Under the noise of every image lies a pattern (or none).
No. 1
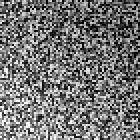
a smooth slope
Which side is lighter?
bottom left
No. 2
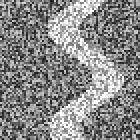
a wavy band
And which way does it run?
top to bottom
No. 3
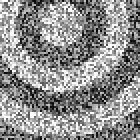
rings round one point
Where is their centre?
top middle
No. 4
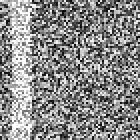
one vertical stripe
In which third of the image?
left
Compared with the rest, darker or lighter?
lighter
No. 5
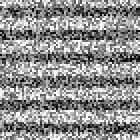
horizontal stripes
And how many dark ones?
6
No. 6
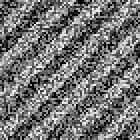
diagonal stripes
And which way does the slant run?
bottom left to top right
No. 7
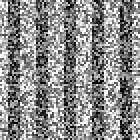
vertical stripes
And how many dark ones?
5
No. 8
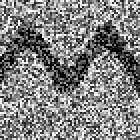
a wavy band
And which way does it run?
left to right
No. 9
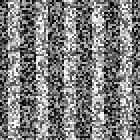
vertical stripes
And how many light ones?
5
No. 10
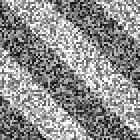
diagonal stripes
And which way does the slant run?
top left to bottom right
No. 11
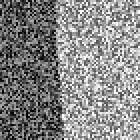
a sharp edge
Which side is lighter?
right
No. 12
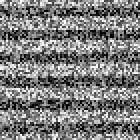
horizontal stripes
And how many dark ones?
6
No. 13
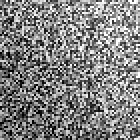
a smooth slope
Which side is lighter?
top right
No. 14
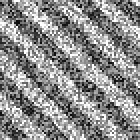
diagonal stripes
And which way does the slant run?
top left to bottom right
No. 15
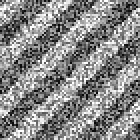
diagonal stripes
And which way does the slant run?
bottom left to top right
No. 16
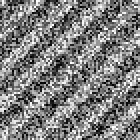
diagonal stripes
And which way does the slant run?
bottom left to top right
